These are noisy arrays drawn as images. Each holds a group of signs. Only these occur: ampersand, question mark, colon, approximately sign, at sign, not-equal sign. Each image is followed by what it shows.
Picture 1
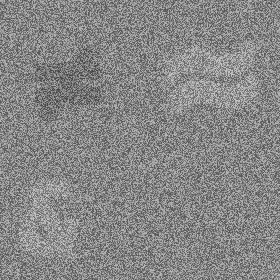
top left: dark not-equal sign; top right: light approximately sign; bottom left: light ampersand
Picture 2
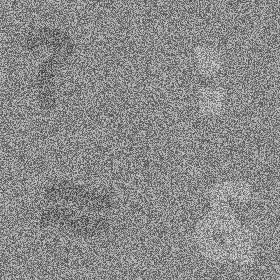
top left: dark question mark; top right: light colon; bottom left: dark approximately sign; bottom right: light ampersand
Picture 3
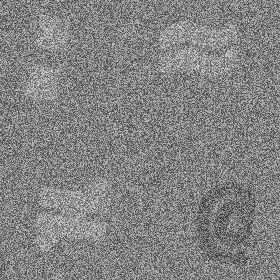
top left: light colon; top right: light approximately sign; bottom left: light not-equal sign; bottom right: dark at sign
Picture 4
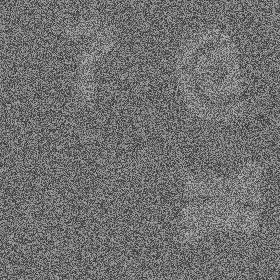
top left: light question mark; top right: light at sign; bottom right: light not-equal sign
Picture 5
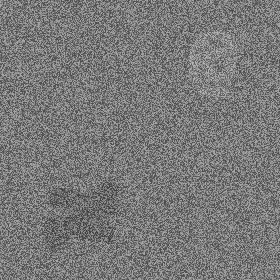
top right: light at sign; bottom left: dark not-equal sign
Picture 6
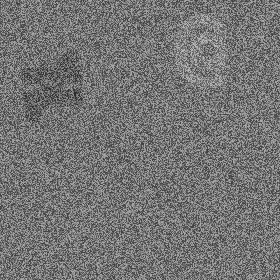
top left: dark not-equal sign; top right: light at sign
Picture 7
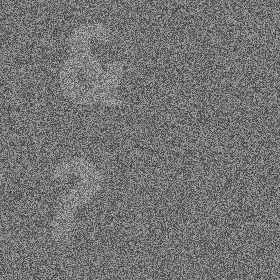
top left: light ampersand; bottom left: light question mark
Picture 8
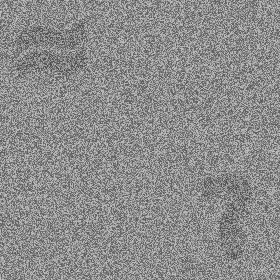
top left: dark approximately sign; bottom right: dark question mark
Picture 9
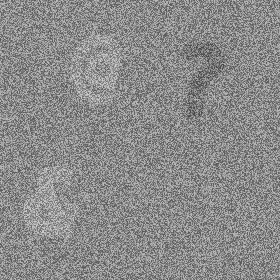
top left: light at sign; top right: dark question mark; bottom left: light ampersand
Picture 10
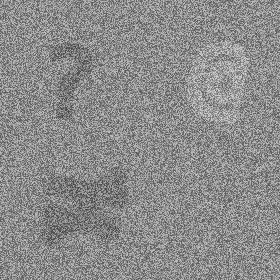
top left: dark question mark; top right: light at sign; bottom left: dark not-equal sign
